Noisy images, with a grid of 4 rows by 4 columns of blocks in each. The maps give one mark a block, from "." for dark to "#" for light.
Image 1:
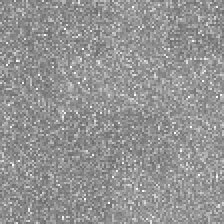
..#.
.###
...#
..##
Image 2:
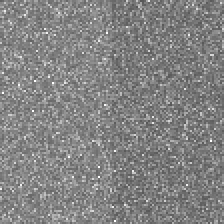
##..
##..
##..
##..
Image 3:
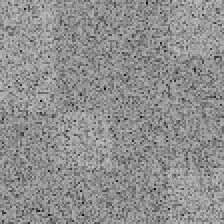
#..#
#...
.#..
...#
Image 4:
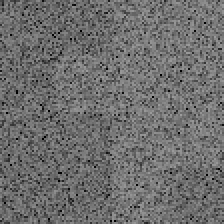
..##
.###
..##
..#.
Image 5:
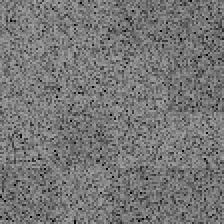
##..
###.
#.##
.#..
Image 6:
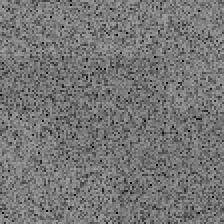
####
...#
#...
##..
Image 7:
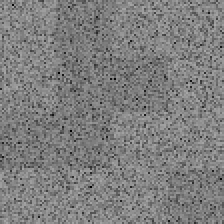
#.##
#..#
..##
###.
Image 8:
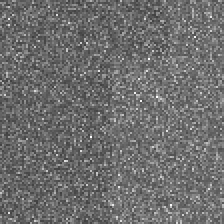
...#
..##
..##
..##
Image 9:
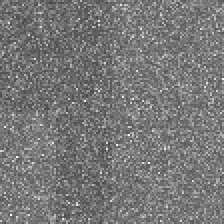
..##
..##
#.##
#.##
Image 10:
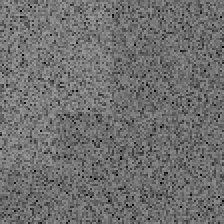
##..
##..
#...
....
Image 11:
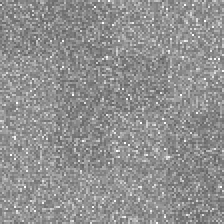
..##
#..#
#.#.
###.
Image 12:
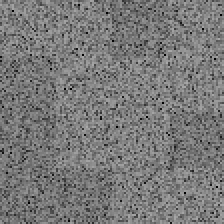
##.#
.###
.##.
..##
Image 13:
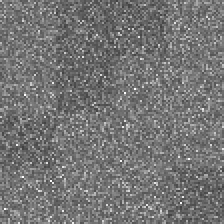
#..#
#.##
.###
###.
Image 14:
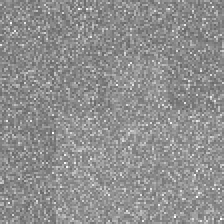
....
..#.
.###
.###
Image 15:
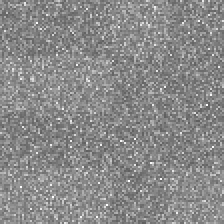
..#.
##..
....
##.#
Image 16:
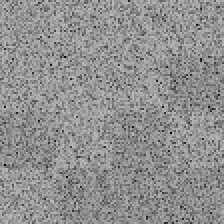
####
###.
.#.#
#...
